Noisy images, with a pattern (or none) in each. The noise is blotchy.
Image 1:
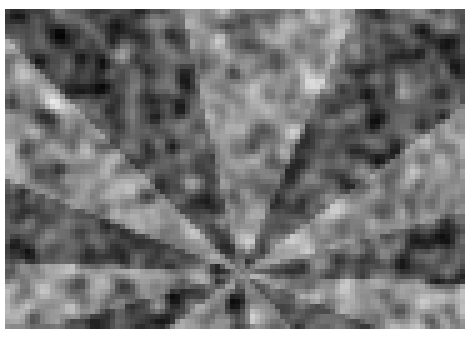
spokes from one point
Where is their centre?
bottom middle
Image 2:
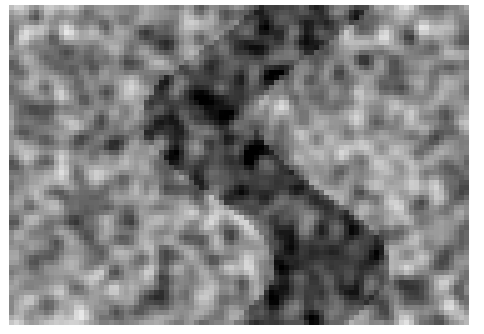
a wavy band
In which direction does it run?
top to bottom
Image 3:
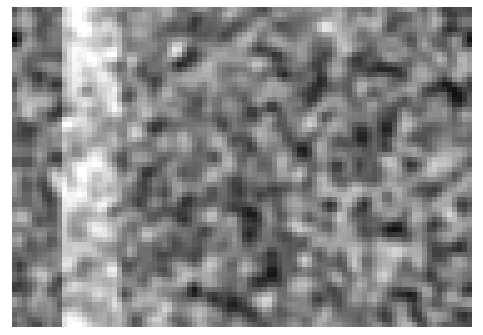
one vertical stripe
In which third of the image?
left
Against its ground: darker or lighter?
lighter
